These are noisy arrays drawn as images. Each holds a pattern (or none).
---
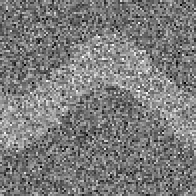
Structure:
a wavy band
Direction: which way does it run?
left to right
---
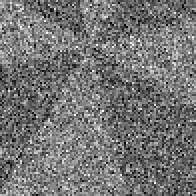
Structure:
spokes from one point
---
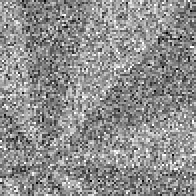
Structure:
spokes from one point
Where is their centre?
bottom left
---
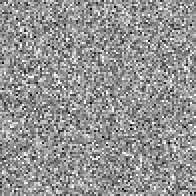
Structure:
only noise
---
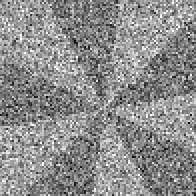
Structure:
spokes from one point
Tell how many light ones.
5
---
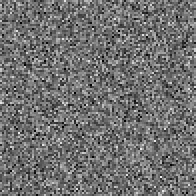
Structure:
only noise
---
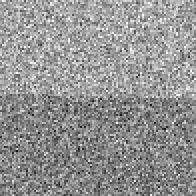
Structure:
a sharp edge
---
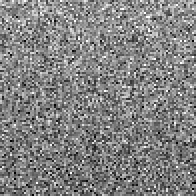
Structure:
a smooth slope
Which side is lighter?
top
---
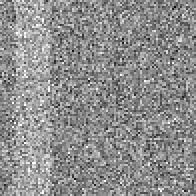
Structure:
one vertical stripe
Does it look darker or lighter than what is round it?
lighter
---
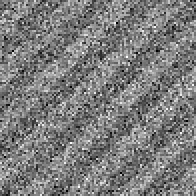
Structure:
diagonal stripes
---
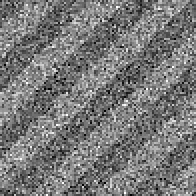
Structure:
diagonal stripes
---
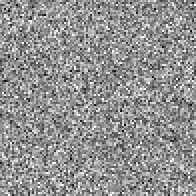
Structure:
only noise
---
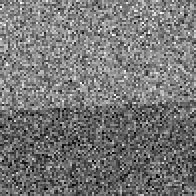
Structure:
a sharp edge
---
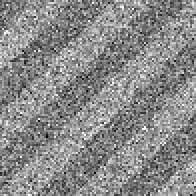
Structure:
diagonal stripes
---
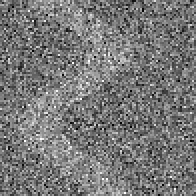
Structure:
a wavy band
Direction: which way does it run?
top to bottom
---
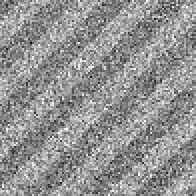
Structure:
diagonal stripes
